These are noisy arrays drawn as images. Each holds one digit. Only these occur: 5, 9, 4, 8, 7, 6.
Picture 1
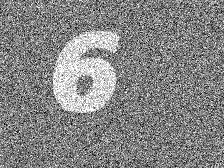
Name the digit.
6
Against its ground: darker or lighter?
lighter
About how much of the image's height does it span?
half
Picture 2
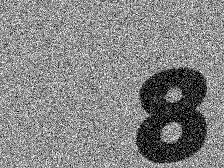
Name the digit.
8
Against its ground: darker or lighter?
darker
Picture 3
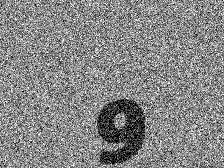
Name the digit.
9
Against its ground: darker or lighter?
darker
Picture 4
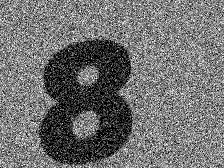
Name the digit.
8
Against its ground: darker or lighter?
darker
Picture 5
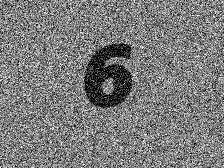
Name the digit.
6
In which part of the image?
centre
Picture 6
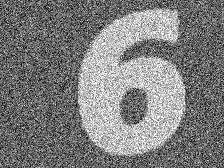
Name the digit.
6
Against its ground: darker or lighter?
lighter
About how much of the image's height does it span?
nearly all
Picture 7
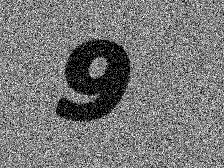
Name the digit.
9
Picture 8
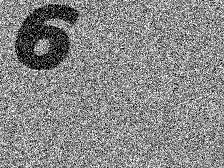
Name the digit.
6
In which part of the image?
top left
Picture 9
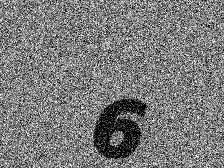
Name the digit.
6
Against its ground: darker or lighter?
darker
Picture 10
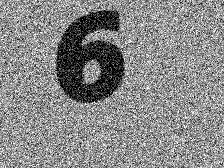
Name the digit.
6
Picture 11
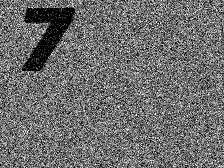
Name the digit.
7
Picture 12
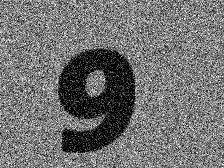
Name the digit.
9
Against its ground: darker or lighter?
darker
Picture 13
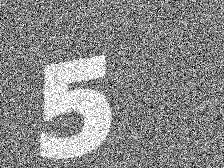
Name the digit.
5
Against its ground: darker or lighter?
lighter
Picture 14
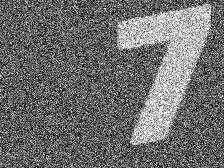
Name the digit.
7
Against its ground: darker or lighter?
lighter
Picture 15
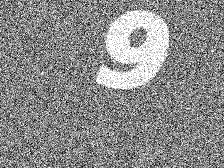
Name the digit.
9
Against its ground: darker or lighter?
lighter
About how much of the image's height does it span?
half
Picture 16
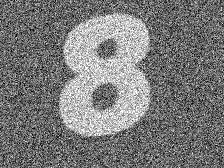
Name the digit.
8
